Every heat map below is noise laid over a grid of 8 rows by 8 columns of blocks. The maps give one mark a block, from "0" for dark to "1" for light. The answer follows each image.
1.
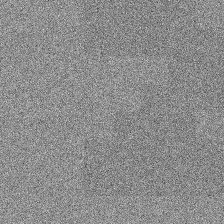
11100001
11100000
11111100
11111000
11110001
11100000
11100000
11111111
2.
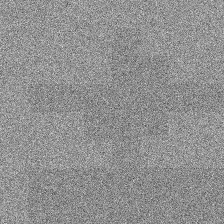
11111111
11110111
11110011
10000000
11100011
11110111
10000000
10000000
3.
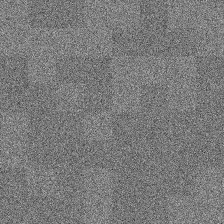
10011011
11110001
01001110
00101010
10010000
10000000
01010001
00010011
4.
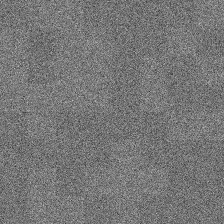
01100001
10110010
10110101
11110100
01000011
00001000
01011100
01101000
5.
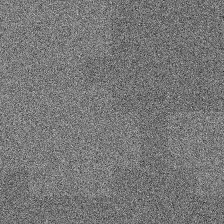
11110000
11110000
11100000
11110000
11111011
11111011
01110001
00000000
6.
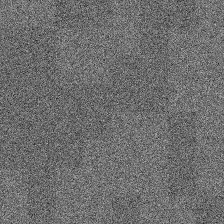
11001001
00111011
00110011
00000011
00001101
00011101
10111101
10110110
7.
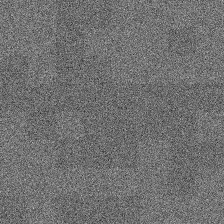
11001111
11011101
01001111
00000000
10100001
11000100
11111101
01000111
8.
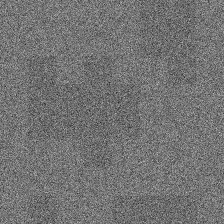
11111001
11111001
10101101
10000111
10000111
11101111
11111111
10110001
